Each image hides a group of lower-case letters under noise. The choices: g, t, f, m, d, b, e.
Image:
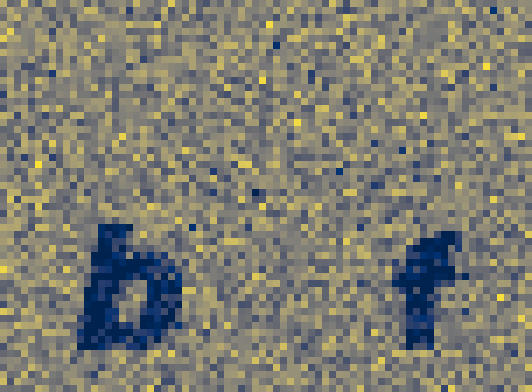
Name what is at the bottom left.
b
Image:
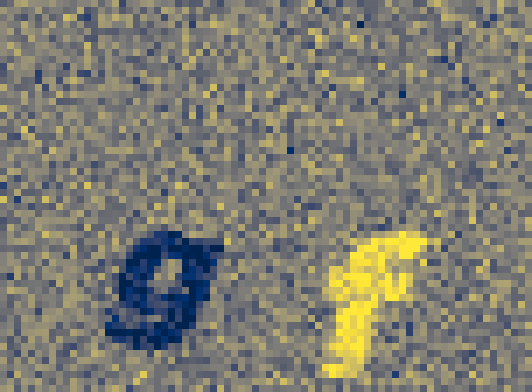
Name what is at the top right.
nothing
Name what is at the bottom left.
g
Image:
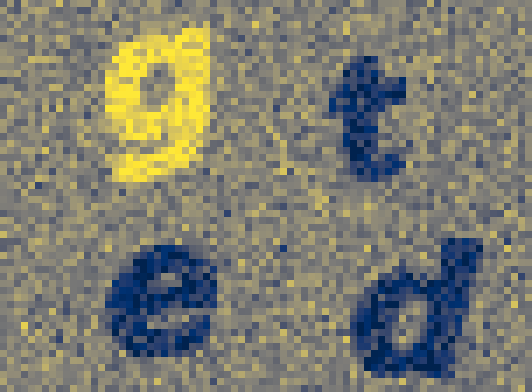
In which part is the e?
bottom left
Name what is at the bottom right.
d
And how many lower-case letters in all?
4
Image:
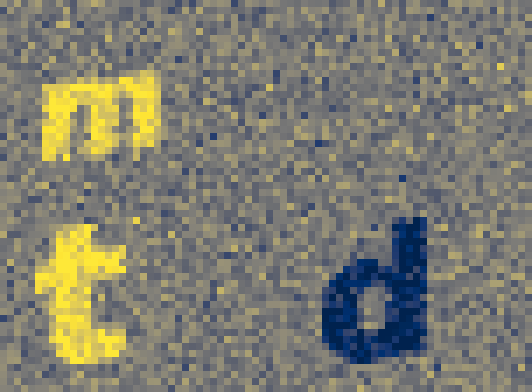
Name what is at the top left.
m
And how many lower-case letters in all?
3
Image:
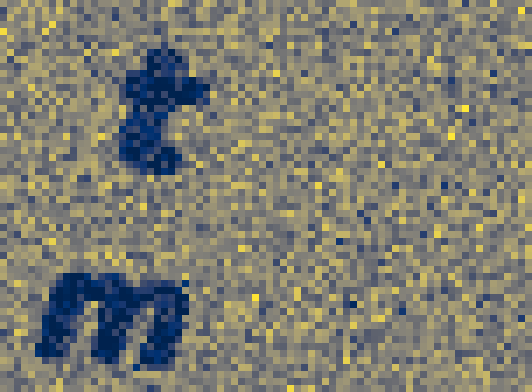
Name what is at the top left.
t
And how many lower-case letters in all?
2
